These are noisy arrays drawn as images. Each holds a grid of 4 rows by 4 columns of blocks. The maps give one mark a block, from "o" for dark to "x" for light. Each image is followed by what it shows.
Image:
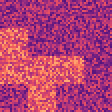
o o o o
x o o o
x x x o
o x o o
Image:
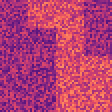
o x x o
o o x o
o o x x
o o x x
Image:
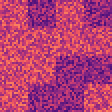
x o x o
x x x x
x x o o
x o o x
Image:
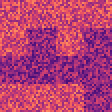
x x x x
x o x o
o o o o
x x x o
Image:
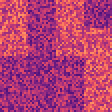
x o x o
x o x x
o o o x
o o o x
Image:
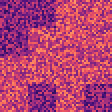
o o x x
o x x x
x x x x
x o x o
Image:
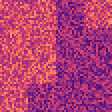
x x o x
x x o o
x x o o
x o o o
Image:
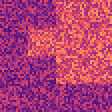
o o x x
o x x x
o o x x
o o o o
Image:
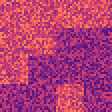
x x x x
x x o o
x o o o
o o x o
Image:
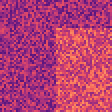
o o o o
o o x x
o o x x
o o x x
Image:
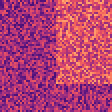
o o x x
o o x x
o o x x
o o o o
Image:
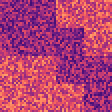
o o x x
o o o x
x x o o
x x x o
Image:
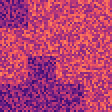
o x x x
x x x x
x o x x
o o o x
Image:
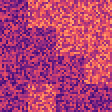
o x x x
o o x x
o o o x
o x o o
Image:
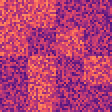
x x o o
x o x o
o x o x
o x o o
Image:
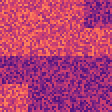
x x x o
x x x x
o o o o
x o o o
